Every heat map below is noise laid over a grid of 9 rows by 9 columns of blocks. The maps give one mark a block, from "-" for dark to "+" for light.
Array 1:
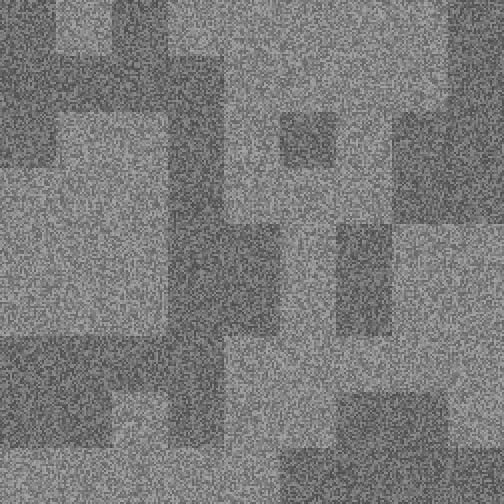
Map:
- + - + + + + + -
- - - - + + + + -
- + + - + - + - -
+ + + - + + + - -
+ + + - - + - + +
+ + + - - + - + +
- - - - + + + + +
- - + - + + - - +
+ + + + + - - - -
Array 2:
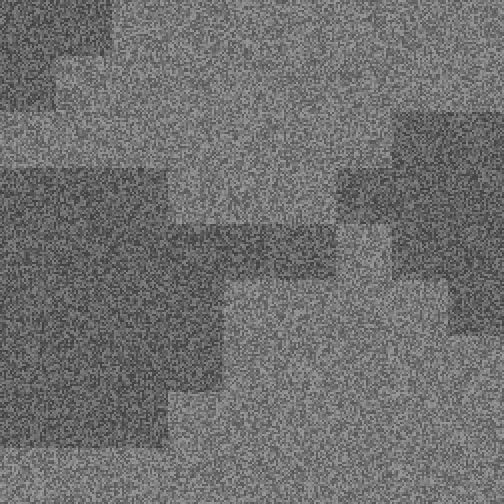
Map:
- - + + + + + + +
- + + + + + + + +
+ + + + + + + - -
- - - + + + - - -
- - - - - - + - -
- - - - + + + + -
- - - - + + + + +
- - - + + + + + +
+ + + + + + + + +
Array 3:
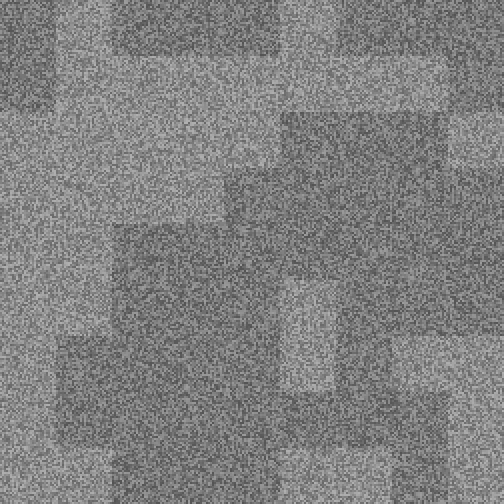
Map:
- + - - - + - - -
- + + + + + + + -
+ + + + + - - - +
+ + + + - - - - -
+ + - - - - - - -
+ + - - - + - - -
+ - - - - + - + +
+ - - - - - - - +
+ + - - - + + - +
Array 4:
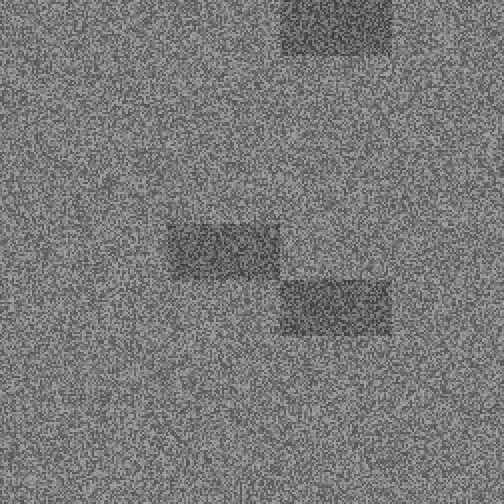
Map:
+ + + + + - - + +
+ + + + + + + + +
+ + + + + + + + +
+ + + + + + + + +
+ + + - - + + + +
+ + + + + - - + +
+ + + + + + + + +
+ + + + + + + + +
+ + + + + + + + +
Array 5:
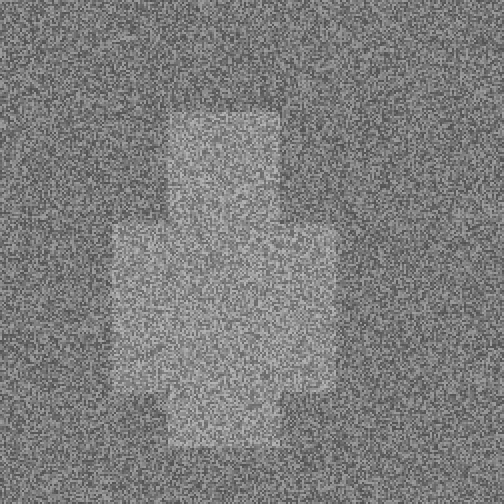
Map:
- - - - - - - - -
- - - - - - - - -
- - - + + - - - -
- - - + + - - - -
- - + + + + - - -
- - + + + + - - -
- - + + + + - - -
- - - + + - - - -
- - - - - - - - -
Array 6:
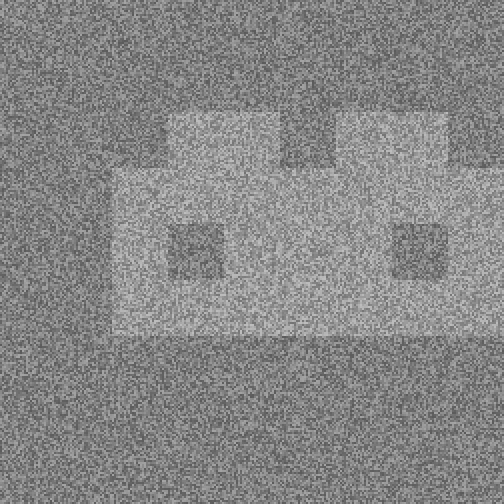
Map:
- - - - - - - - -
- - - - - - - - -
- - - + + - + + -
- - + + + + + + +
- - + - + + + - +
- - + + + + + + +
- - - - - - - - -
- - - - - - - - -
- - - - - - - - -
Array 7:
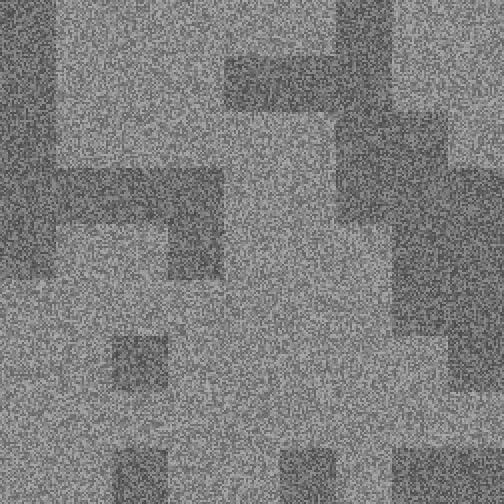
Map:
- + + + + + - + +
- + + + - - - + +
- + + + + + - - +
- - - - + + - - -
- + + - + + + - -
+ + + + + + + - -
+ + - + + + + + -
+ + + + + + + + +
+ + - + + - + - -
